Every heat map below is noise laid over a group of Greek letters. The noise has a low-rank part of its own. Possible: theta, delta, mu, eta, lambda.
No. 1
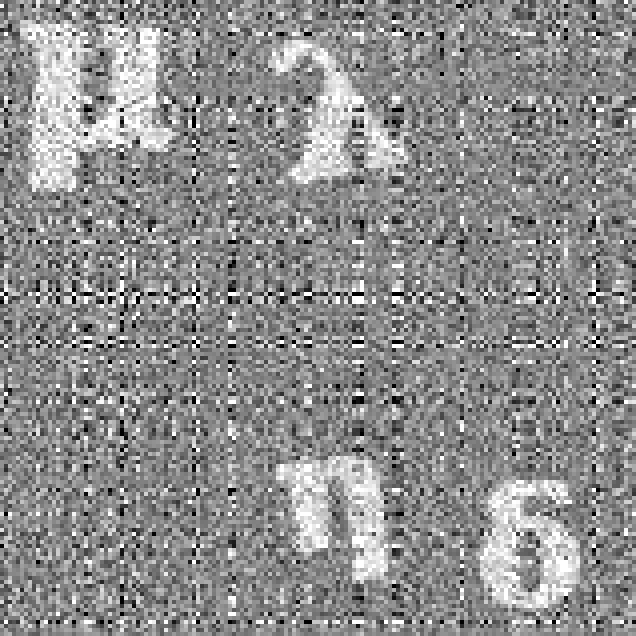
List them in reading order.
top left: mu; top middle: lambda; bottom middle: eta; bottom right: delta
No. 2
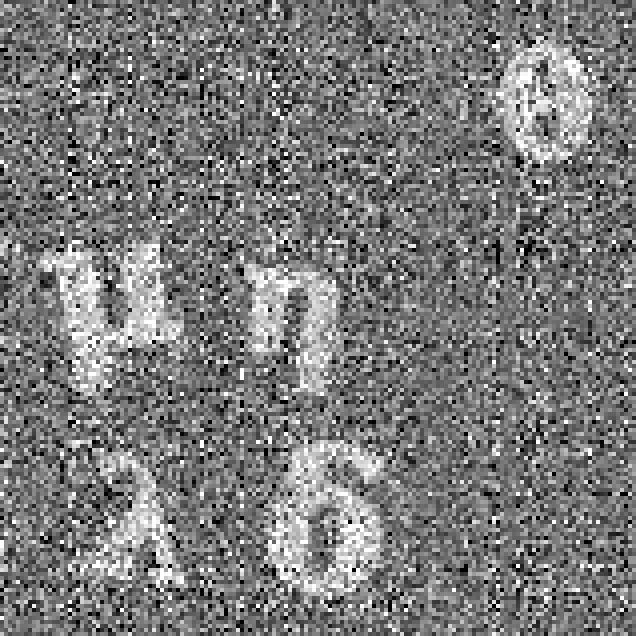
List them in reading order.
top right: theta; middle left: mu; centre: eta; bottom left: lambda; bottom middle: delta
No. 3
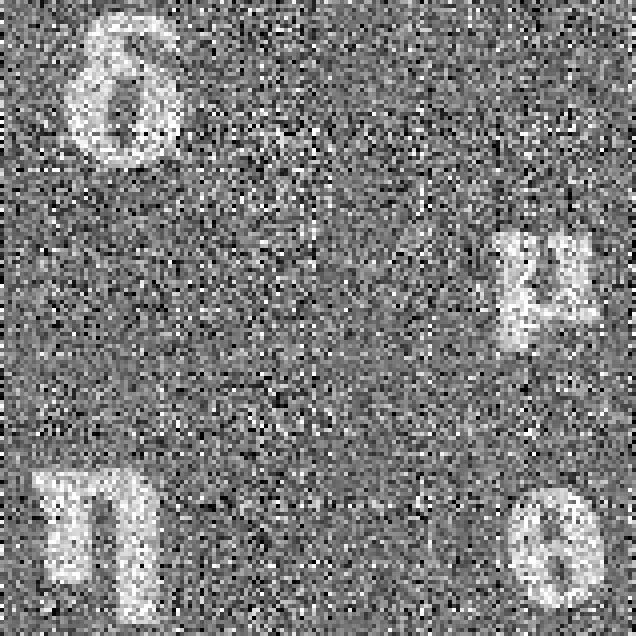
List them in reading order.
top left: delta; middle right: mu; bottom left: eta; bottom right: theta
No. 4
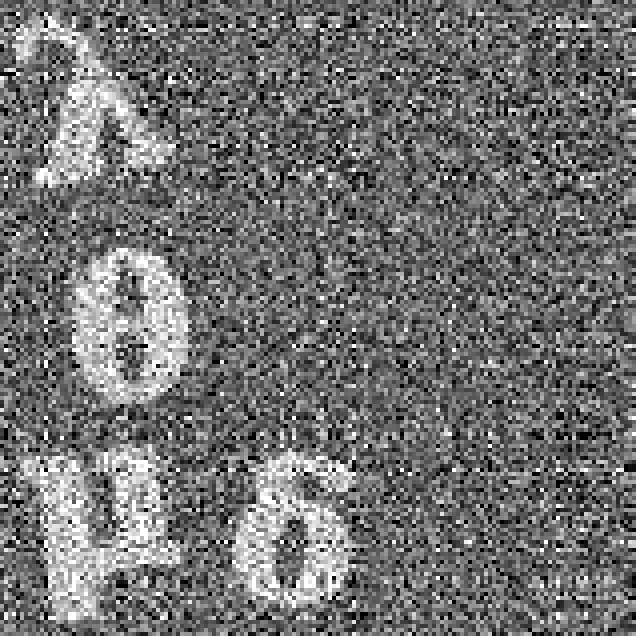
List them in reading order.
top left: lambda; middle left: theta; bottom left: mu; bottom middle: delta
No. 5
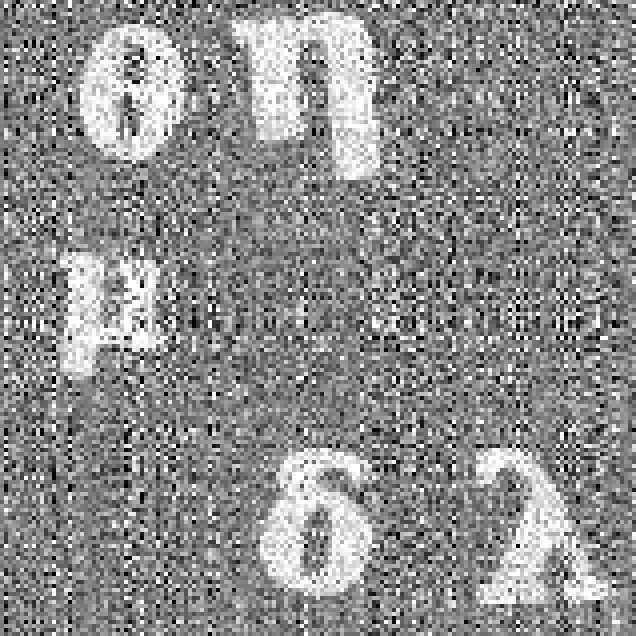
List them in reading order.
top left: theta; top middle: eta; middle left: mu; bottom middle: delta; bottom right: lambda
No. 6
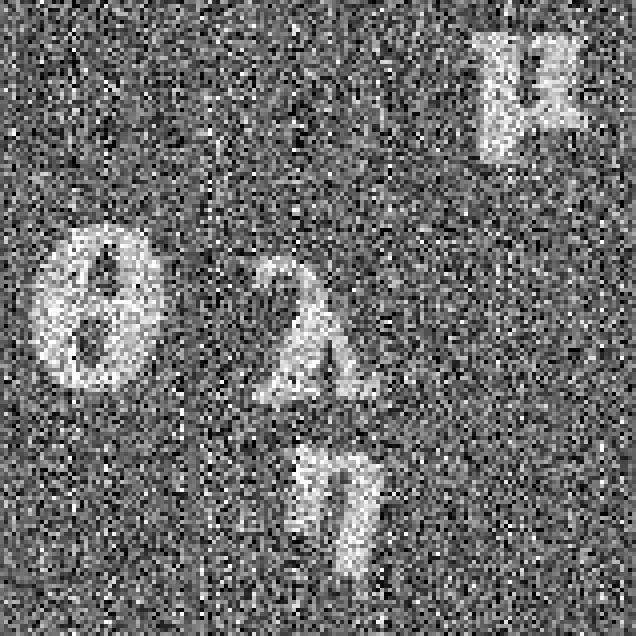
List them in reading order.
top right: mu; middle left: theta; centre: lambda; bottom middle: eta
